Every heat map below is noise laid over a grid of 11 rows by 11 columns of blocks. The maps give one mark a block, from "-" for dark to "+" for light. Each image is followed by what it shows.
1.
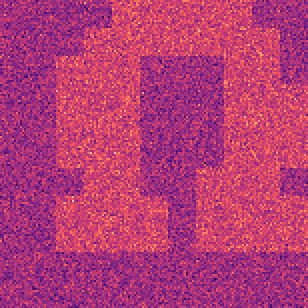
----+++++--
---+++++++-
--+++---++-
--+++---+++
--+++---+++
--+++---+++
---++--+++-
--++++-++++
--++++-++++
-----------
-----------
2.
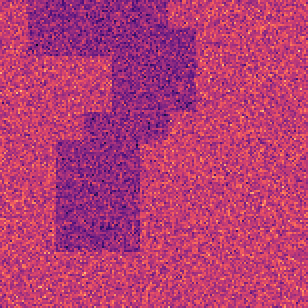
+-----+++++
+------++++
++++---++++
++++---++++
+++---+++++
++---++++++
++---++++++
++---++++++
++---++++++
+++++++++++
+++++++++++
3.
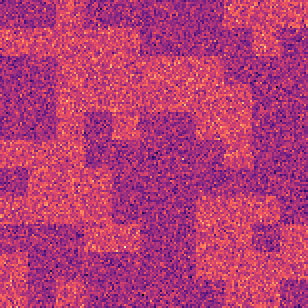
--+-----+++
+++++----+-
--++++++---
--+++++++--
--+-+--++--
+++-----+--
-+++-------
++++---+++-
---++--++-+
+------++++
+-+-----++-
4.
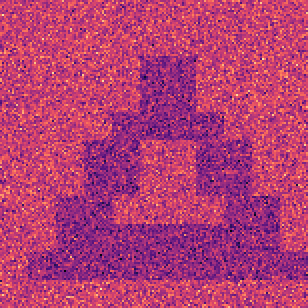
+++++++++++
+++++++++++
+++++--++++
+++++--++++
++++----+++
+++--++--++
+++--++--++
++--++++--+
++--------+
+----------
+++++++++++
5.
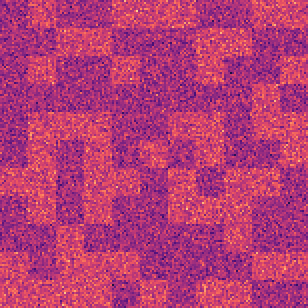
-+--+++--++
--++---++--
-+--+--+--+
---------+-
-+++--++-++
-+-+-+-+--+
++-++-+-++-
-+-+--+++--
--+-----+--
+-+++----++
++++-+-++--
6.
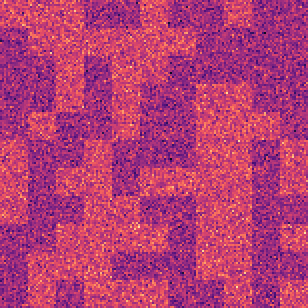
+++--+--+--
-++++++----
--+-++-----
--+-+--++--
-+--+--+++-
+--+---++-+
+-++-++++-+
+--++--++--
--++++-++-+
-+++---++--
-+-+++--+-+
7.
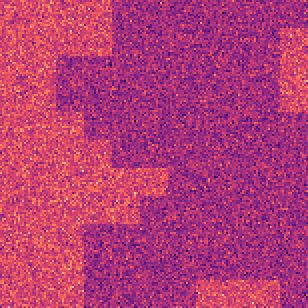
++++-------
++++------+
++--------+
++--------+
+++--------
++++-------
++++++-----
+++++------
+++--------
+++--------
+++----+++-
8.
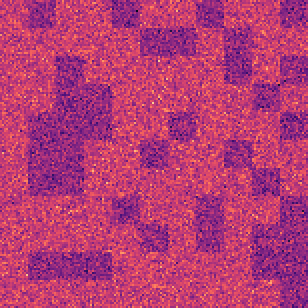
+-++-++-++-
+++++--+-++
++-+++++-+-
++--+++++-+
+---++-+++-
+--++-++-++
+--++++++-+
++++-++-++-
+++++-+-+--
+---+++++--
++++++++++-
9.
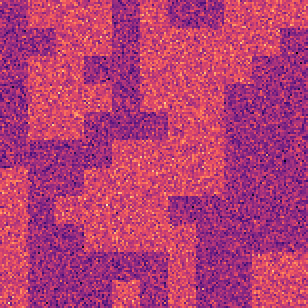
-+++-+--+++
--++-+++++-
-++--++++--
-+++-+++---
-++---++---
----++++---
+--+++++---
+-++++-----
+--++++----
+-----+--++
+---+-+--++
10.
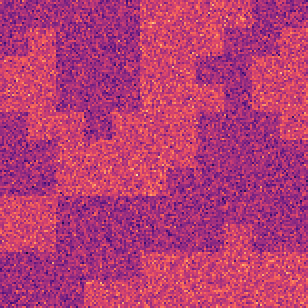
-----++++--
-+---+++--+
++---++--++
++---+++-++
-++-+++---+
--+++++----
--++++-----
++---------
++------+--
-----++++++
---++++++++
